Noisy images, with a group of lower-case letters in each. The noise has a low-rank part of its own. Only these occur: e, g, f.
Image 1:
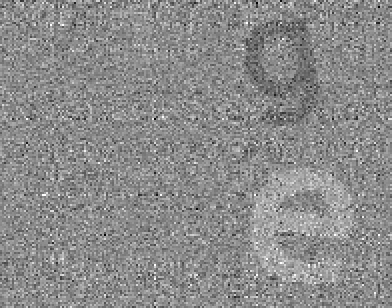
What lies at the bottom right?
e
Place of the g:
top right
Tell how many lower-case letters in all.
2
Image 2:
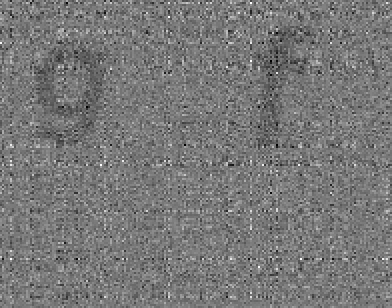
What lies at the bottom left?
nothing
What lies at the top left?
g
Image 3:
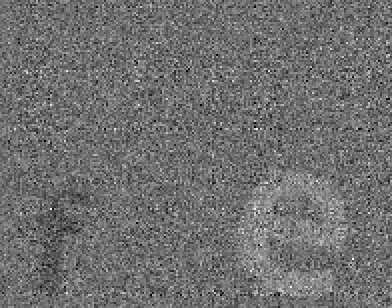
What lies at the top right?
nothing
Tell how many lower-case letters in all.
2
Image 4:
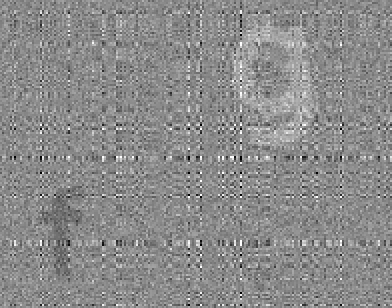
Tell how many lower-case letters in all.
2
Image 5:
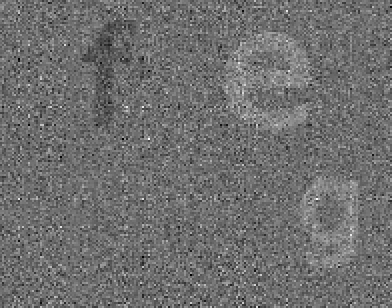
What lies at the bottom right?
g
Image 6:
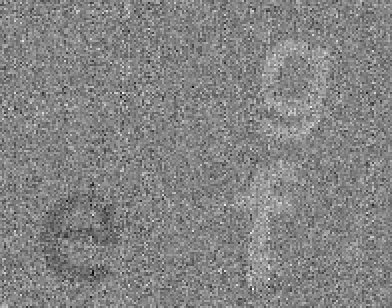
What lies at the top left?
nothing
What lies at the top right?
g
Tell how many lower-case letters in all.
3
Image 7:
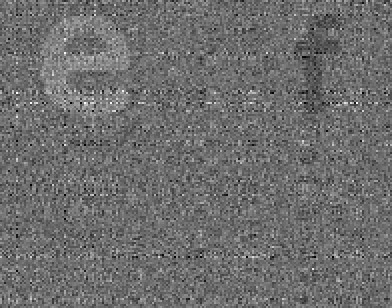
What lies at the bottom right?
nothing
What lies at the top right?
f
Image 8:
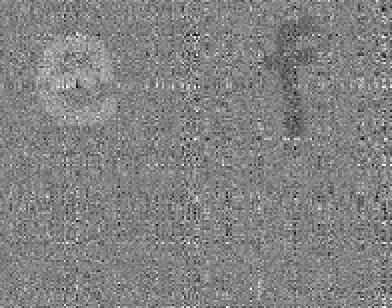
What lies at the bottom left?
nothing
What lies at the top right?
f
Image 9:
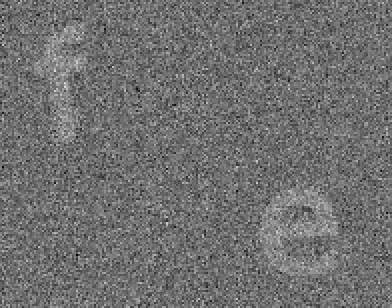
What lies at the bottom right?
e
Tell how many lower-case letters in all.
2
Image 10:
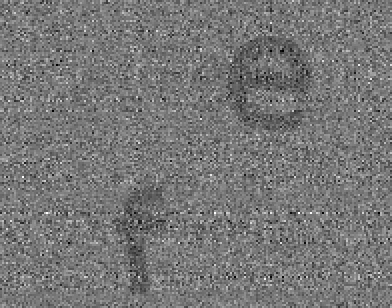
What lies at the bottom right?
nothing
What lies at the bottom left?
f
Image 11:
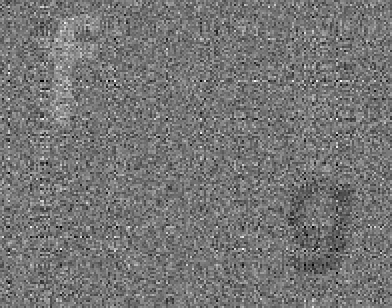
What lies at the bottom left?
nothing
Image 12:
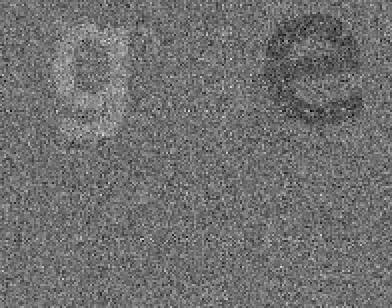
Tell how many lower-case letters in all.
2
